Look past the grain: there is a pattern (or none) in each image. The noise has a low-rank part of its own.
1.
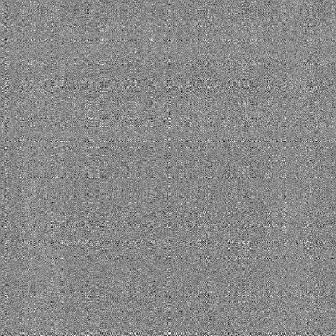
bands of rows crossing bands of columns
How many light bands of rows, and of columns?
2 and 2
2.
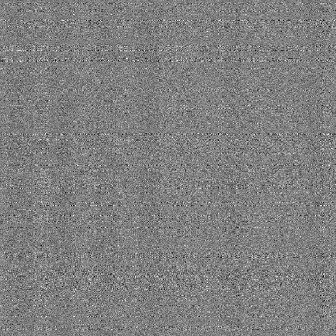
bands of columns
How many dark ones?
6
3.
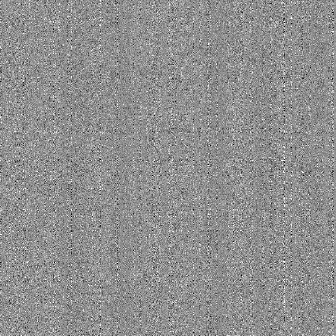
bands of columns
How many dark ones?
5
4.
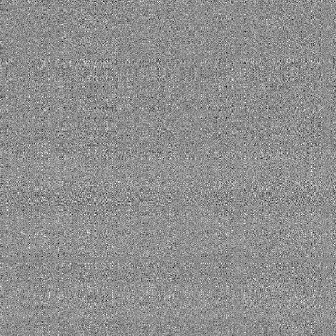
bands of rows
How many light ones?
3
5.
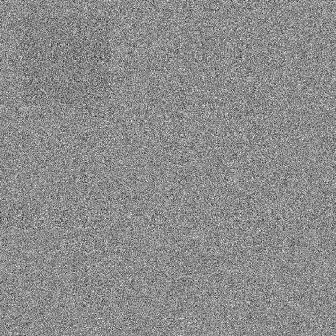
one block
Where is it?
top left
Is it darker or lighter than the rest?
darker
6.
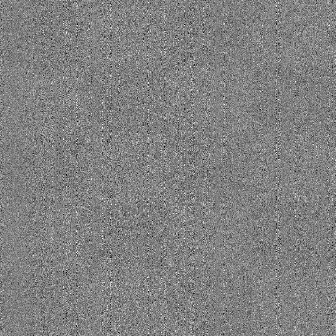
a checkerboard
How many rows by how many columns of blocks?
5 by 4
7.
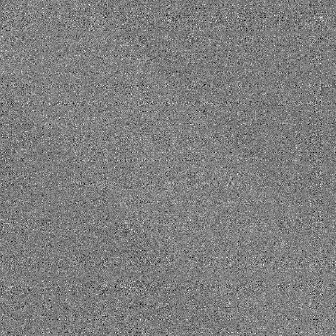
a diagonal band
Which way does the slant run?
top left to bottom right
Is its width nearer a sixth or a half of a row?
a half
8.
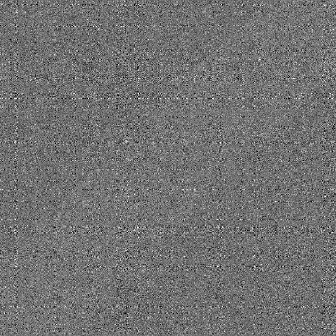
a diagonal band
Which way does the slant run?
bottom left to top right
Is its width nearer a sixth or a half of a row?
a half
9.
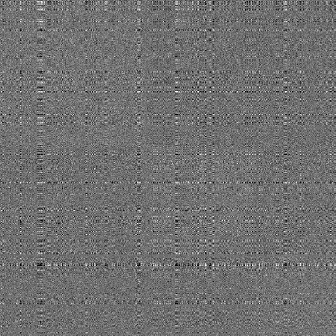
blocks along the diagonal
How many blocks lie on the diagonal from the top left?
3
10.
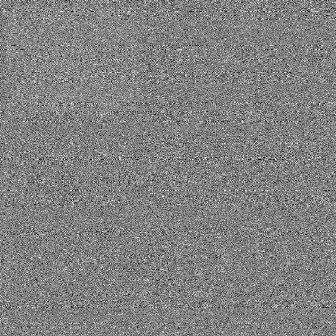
one block
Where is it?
top left
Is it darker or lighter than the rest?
lighter
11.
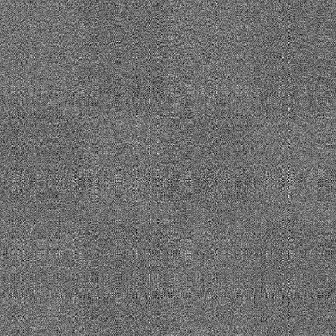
a checkerboard
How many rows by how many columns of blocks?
3 by 4
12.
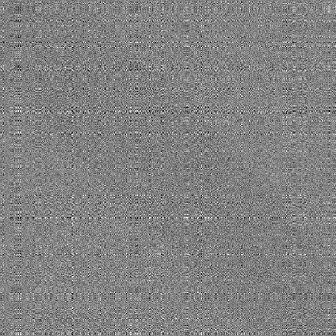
a diagonal band
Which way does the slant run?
top left to bottom right
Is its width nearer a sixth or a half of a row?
a half
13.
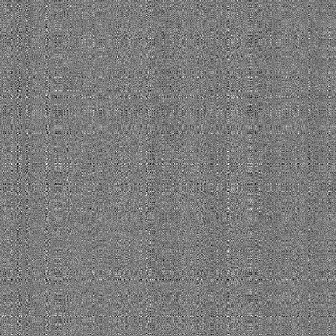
bands of columns
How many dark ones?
5
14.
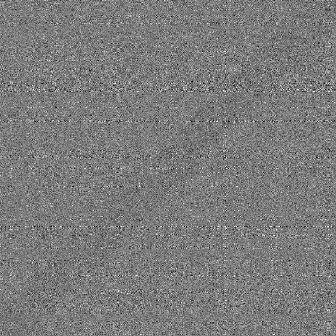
a diagonal band
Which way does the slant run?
bottom left to top right
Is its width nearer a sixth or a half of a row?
a sixth
